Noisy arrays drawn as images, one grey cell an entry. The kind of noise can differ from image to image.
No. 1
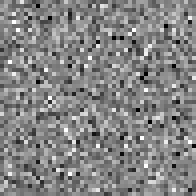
heavy tails
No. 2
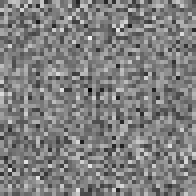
low rank plus noise
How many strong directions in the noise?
three or four
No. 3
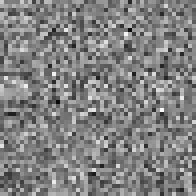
low rank plus noise
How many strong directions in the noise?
two
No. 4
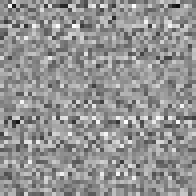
rows of uneven size
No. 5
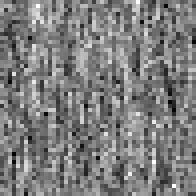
streaked along the columns
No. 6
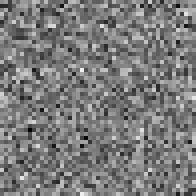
low rank plus noise
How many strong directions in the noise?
one
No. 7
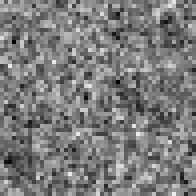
blotchy
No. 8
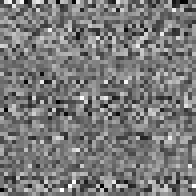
rows of uneven size
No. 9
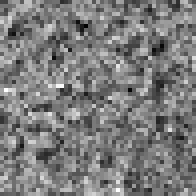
blotchy
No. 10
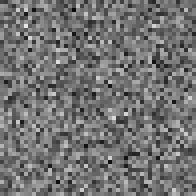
independent entries
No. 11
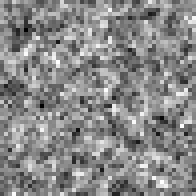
blotchy
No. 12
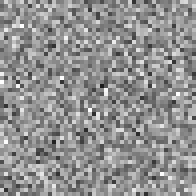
independent entries
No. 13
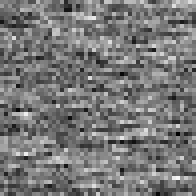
streaked along the rows
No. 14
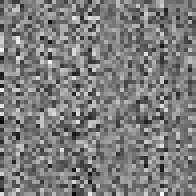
columns of uneven size
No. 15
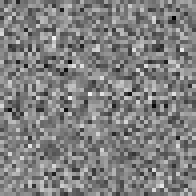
low rank plus noise
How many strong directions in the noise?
two
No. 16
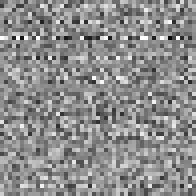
rows of uneven size
